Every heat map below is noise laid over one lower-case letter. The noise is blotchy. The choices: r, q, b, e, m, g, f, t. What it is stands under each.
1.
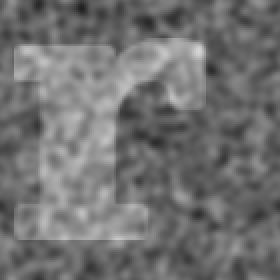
r
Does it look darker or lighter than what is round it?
lighter
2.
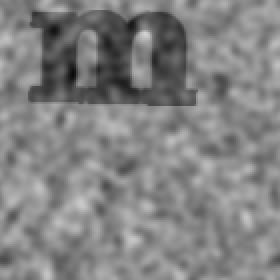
m
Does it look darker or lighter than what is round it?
darker
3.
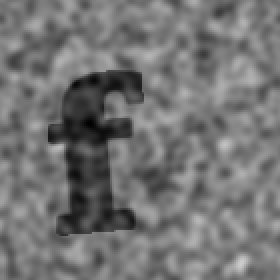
f
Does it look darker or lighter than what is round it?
darker
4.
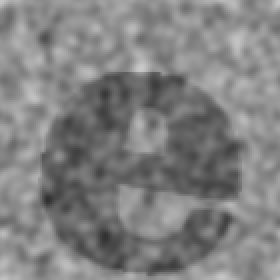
e
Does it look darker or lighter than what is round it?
darker
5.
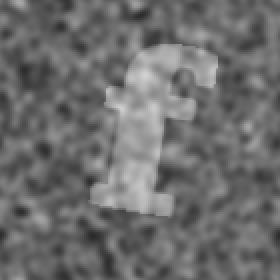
f
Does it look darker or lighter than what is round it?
lighter
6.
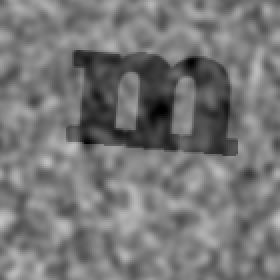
m
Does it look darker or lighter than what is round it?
darker
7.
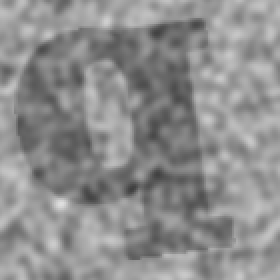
q
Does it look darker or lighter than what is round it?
darker
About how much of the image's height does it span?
nearly all
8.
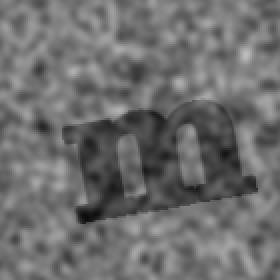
m
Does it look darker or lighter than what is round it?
darker
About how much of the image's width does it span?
two thirds
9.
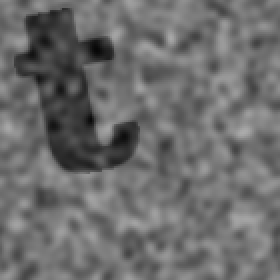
t
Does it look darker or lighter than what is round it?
darker
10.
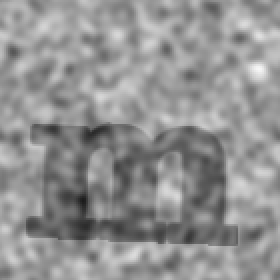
m
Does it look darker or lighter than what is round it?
darker
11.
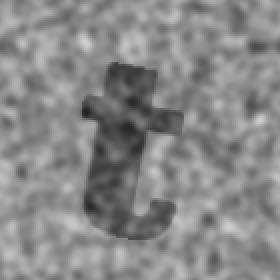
t
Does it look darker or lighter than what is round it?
darker
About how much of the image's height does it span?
two thirds
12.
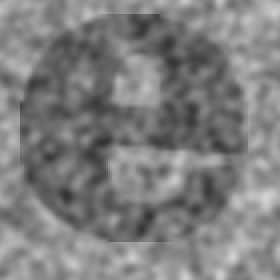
e
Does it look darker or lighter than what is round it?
darker
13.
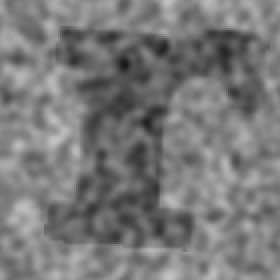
r
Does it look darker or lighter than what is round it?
darker
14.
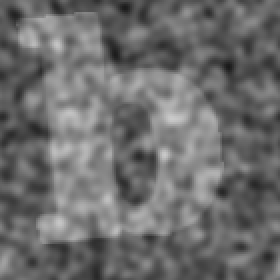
b
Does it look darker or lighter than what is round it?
lighter
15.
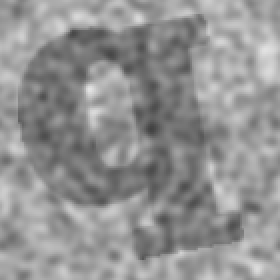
q
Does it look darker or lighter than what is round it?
darker
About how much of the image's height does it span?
nearly all
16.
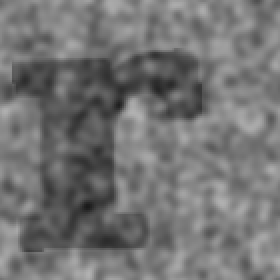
r
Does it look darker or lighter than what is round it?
darker
